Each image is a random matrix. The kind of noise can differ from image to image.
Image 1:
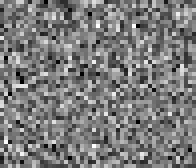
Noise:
low rank plus noise
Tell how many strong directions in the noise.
three or four
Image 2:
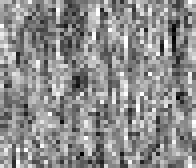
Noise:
streaked along the columns
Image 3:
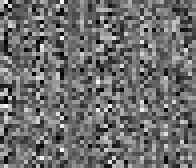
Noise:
columns of uneven size
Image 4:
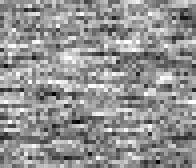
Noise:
streaked along the rows
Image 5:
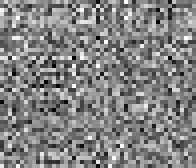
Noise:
low rank plus noise
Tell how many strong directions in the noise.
one
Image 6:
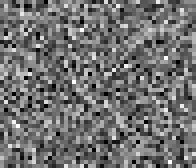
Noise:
independent entries
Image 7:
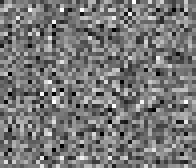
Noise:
low rank plus noise
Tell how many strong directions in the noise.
five to eight
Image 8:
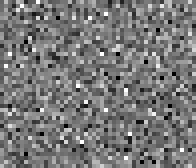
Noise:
heavy tails
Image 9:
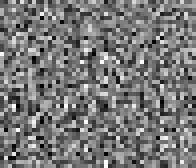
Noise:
low rank plus noise
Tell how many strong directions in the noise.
three or four
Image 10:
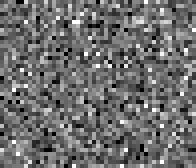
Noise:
heavy tails
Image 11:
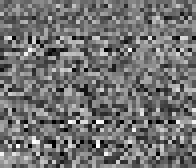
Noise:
rows of uneven size
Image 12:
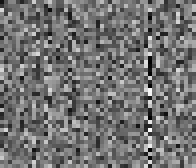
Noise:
columns of uneven size
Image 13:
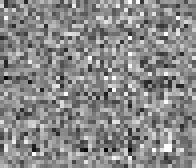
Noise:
low rank plus noise
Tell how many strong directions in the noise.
one
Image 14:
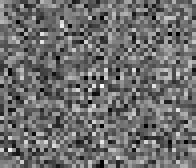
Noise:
low rank plus noise
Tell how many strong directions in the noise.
two
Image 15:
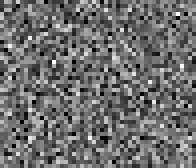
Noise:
independent entries
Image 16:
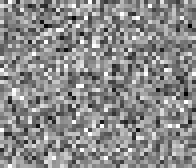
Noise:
independent entries
